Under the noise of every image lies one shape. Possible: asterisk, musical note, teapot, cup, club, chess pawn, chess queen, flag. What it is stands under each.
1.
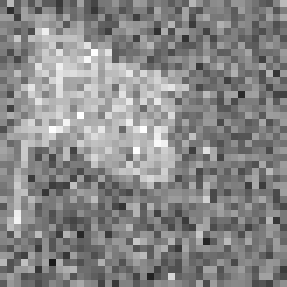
flag
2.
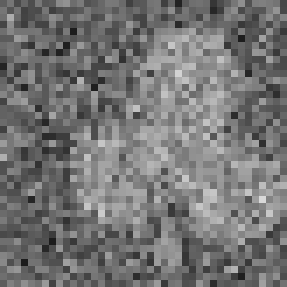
club
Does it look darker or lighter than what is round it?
lighter
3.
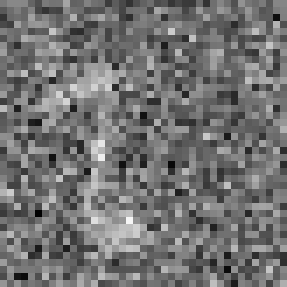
musical note
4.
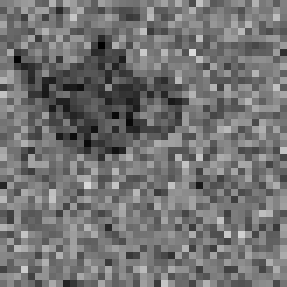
teapot
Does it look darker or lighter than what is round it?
darker
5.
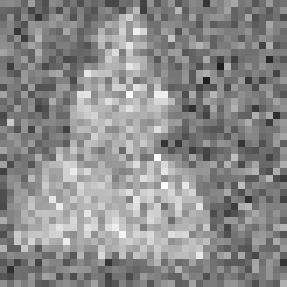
chess pawn
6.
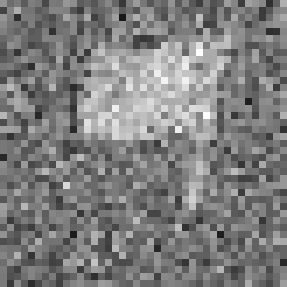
flag
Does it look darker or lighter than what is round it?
lighter
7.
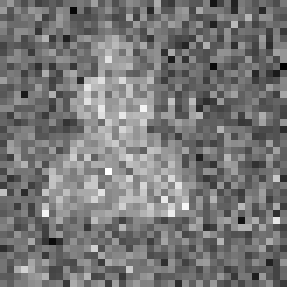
chess pawn
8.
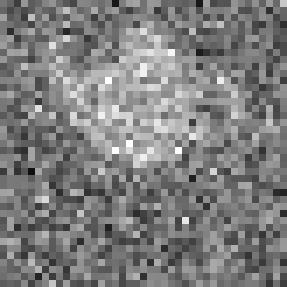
teapot
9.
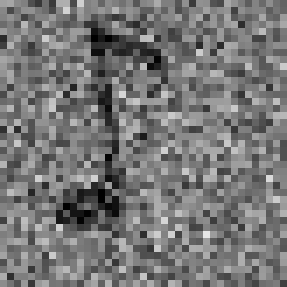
musical note
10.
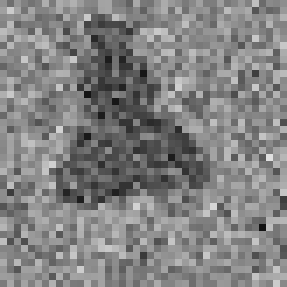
chess pawn
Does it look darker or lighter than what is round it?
darker
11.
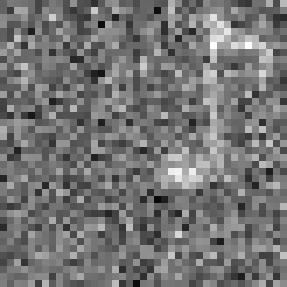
musical note
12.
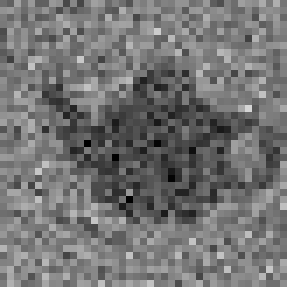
teapot
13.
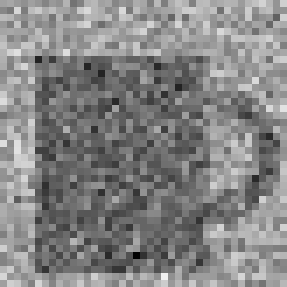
cup
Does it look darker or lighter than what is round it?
darker
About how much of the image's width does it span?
nearly all
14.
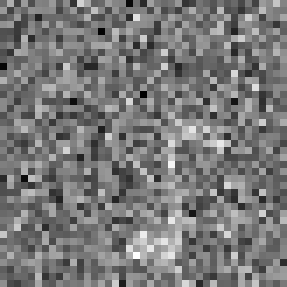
musical note
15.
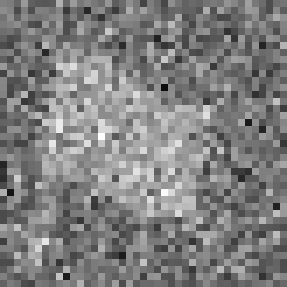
flag
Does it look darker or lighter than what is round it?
lighter
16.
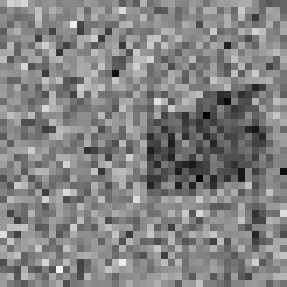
flag
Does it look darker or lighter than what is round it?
darker
